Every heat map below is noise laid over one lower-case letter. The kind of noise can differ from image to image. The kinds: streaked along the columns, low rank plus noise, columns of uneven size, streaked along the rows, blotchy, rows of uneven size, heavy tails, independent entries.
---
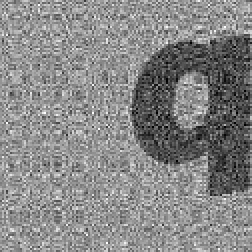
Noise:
low rank plus noise
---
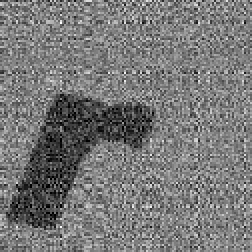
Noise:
low rank plus noise
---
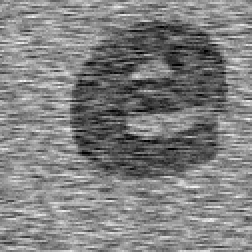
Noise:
streaked along the rows
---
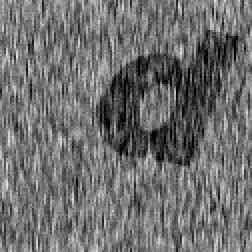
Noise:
streaked along the columns
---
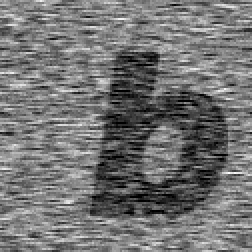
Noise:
streaked along the rows
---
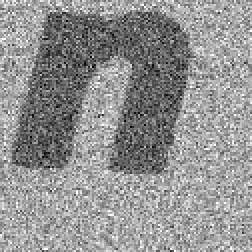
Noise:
low rank plus noise
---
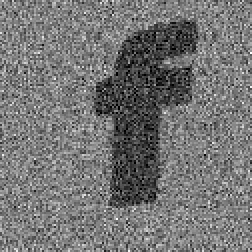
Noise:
low rank plus noise
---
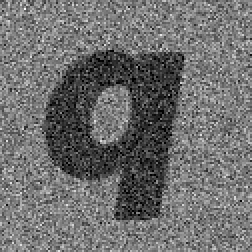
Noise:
independent entries
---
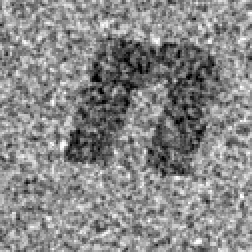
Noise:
blotchy
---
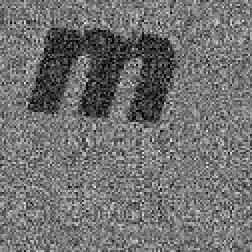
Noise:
low rank plus noise
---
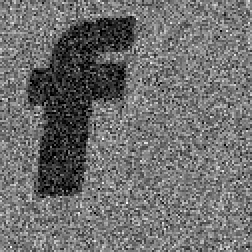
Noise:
independent entries
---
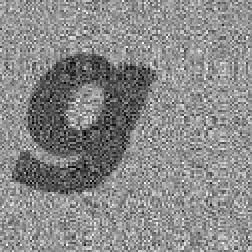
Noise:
low rank plus noise
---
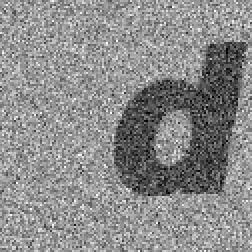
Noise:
independent entries
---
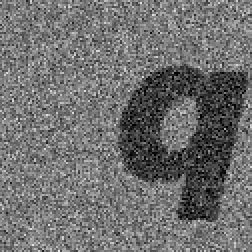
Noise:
independent entries
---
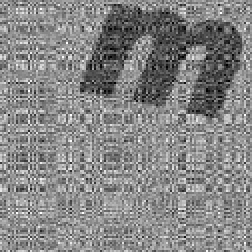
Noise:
low rank plus noise
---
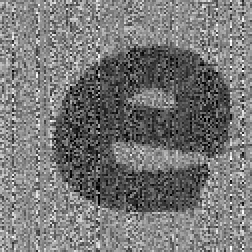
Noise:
columns of uneven size
